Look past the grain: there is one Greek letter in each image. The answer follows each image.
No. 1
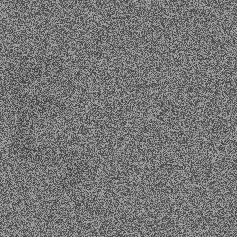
xi
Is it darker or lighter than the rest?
darker
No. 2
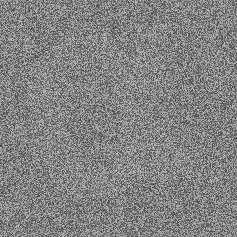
alpha
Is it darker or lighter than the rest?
lighter
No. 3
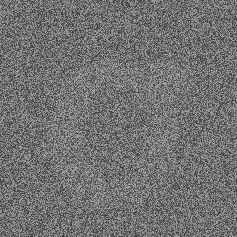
sigma
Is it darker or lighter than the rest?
lighter
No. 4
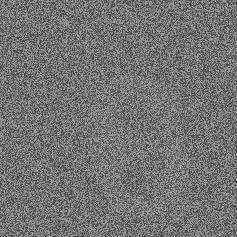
theta
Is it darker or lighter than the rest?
lighter
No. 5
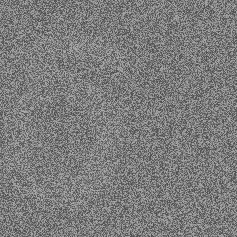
delta
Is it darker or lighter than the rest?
lighter
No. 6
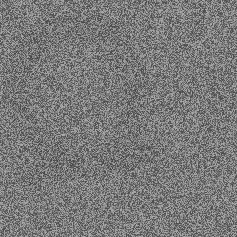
omega
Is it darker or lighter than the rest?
darker
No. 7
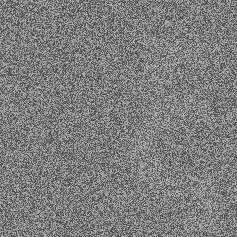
xi
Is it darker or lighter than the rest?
lighter
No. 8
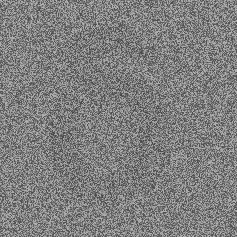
delta
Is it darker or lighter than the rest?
darker
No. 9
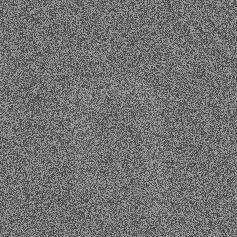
eta
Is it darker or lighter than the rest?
lighter
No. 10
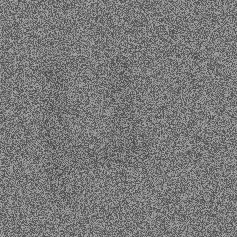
mu
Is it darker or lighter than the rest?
darker
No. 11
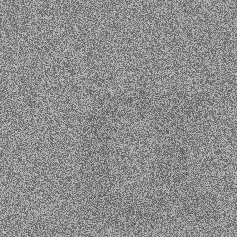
alpha
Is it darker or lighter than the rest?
darker
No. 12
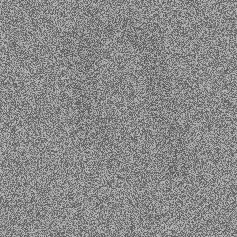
eta
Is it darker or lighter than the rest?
darker
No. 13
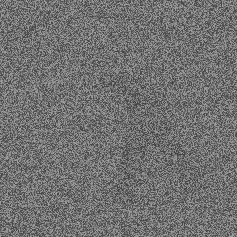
lambda
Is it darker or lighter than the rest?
darker
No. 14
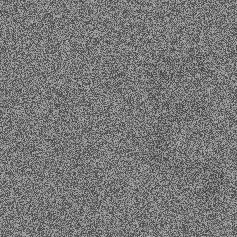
xi
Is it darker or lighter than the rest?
darker
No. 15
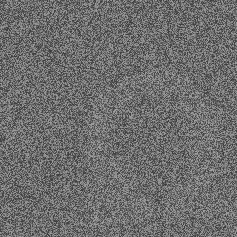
omega
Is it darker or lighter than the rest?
lighter
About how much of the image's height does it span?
two thirds
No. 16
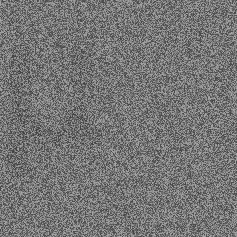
mu
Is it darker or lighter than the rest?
darker
